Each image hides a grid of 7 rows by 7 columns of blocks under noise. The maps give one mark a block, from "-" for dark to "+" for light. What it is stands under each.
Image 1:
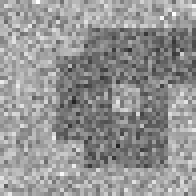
+ + + + + + +
+ + + - - - -
+ + - - - - -
+ + - - + - +
+ + - - - - +
+ + + - - - +
+ + + + + + +
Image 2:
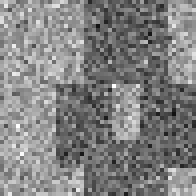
+ + + - - - +
+ + + - - - +
+ + + - - - +
+ + - - + - -
+ + - - + - -
+ + - - - - -
+ + + - - - +
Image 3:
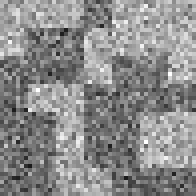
+ + + - + + +
+ - - + + + +
- - - + - - +
- + + - - - -
- - + - - + +
- - + - - + +
- - + + - - -
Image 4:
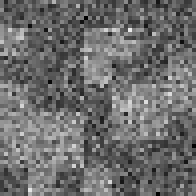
- - - - - - -
+ - - + + - -
- - - + - - +
+ - - - + + +
+ + + - + + -
+ + + - - - -
- + - + - - -
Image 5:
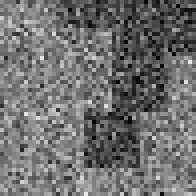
+ + - - - - -
+ + + + - - -
+ + + + - - +
+ + + + - - +
+ + + - - + +
+ + + - - + +
+ + + + + + +
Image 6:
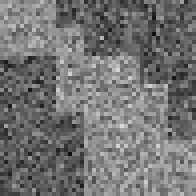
+ + - - - - -
+ + + - - - -
- - + + + - -
- - + + + + -
- - - + + + -
- - - + + + +
- - - + + + +
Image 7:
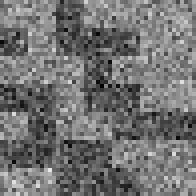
+ + - + + + +
- + - - - + +
+ + + - + + +
- - + - - + +
+ - + + - - -
- - - - + + +
+ + - - - + +
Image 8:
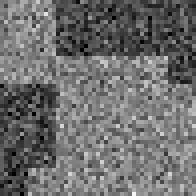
+ + - - - - -
+ + - - - - -
+ + + + + + -
- - + + + + +
- - + + + + +
- - + + + + +
- + + + + + +
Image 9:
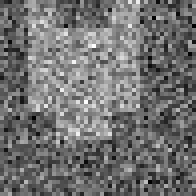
- + - - + - -
- + + + + - -
- + + + + - -
- + + + + - -
- - + + - - -
- - - - - - -
- - - - - - -
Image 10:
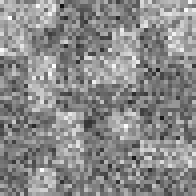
+ + - - - + +
+ - - - + - +
- + - + + - -
- + - - - - -
- - + - + - -
- - + - - + +
- + - - - - -
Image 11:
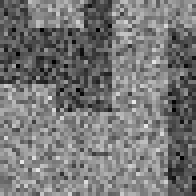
- + + - + + +
- - - - + + -
- - - - + + -
+ + - - + + -
+ + + + + + -
+ + + + + + -
+ + + + + + -
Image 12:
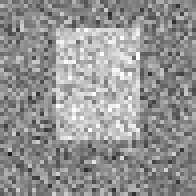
- - - - - - -
- - + + + - -
- - + + + - -
- - + + + - -
- - + + + - -
- - - - - - -
- - - - - - -
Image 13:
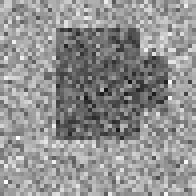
+ + + + + + +
+ + - - - + +
+ + - - - - +
+ + - - - - +
+ + - - - + +
+ + + + + + +
+ + + + + + +
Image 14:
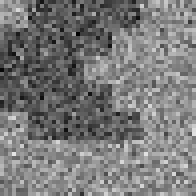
+ - - - - + +
- - - - + + +
- - - + + + +
- - - - + + +
+ - - - - + +
+ + + + + + +
+ + + + + + +
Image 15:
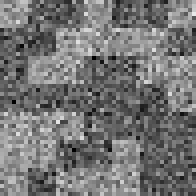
+ - - + - - +
- - + + + + -
- + + - - + +
- - - - - - +
+ + + - - - -
+ + - - + - -
+ - + + + - -
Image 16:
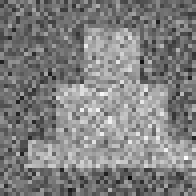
- - - - - - -
- - - + + - -
- - - + + - -
- - + + + + -
- - + + + + -
- + + + + + +
- - - - - - -
